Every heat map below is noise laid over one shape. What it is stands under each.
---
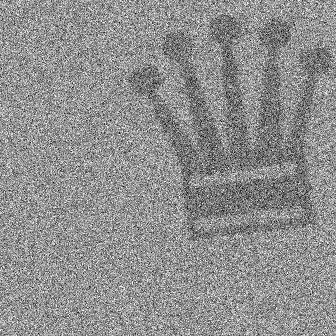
dark chess queen
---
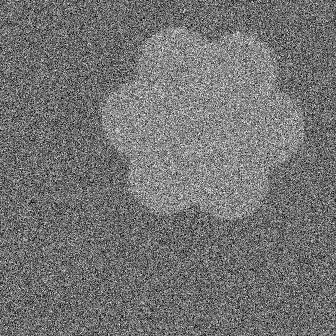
light flower
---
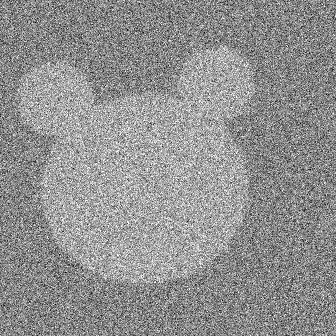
light bear's head
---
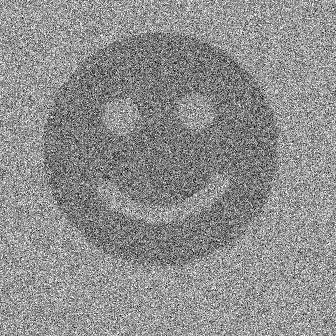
dark smiling face
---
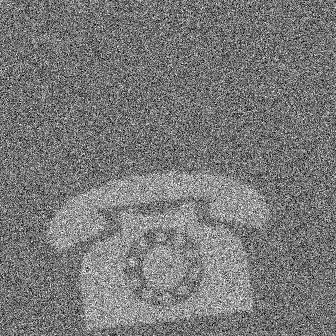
light telephone
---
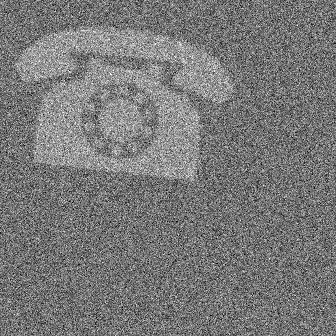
light telephone
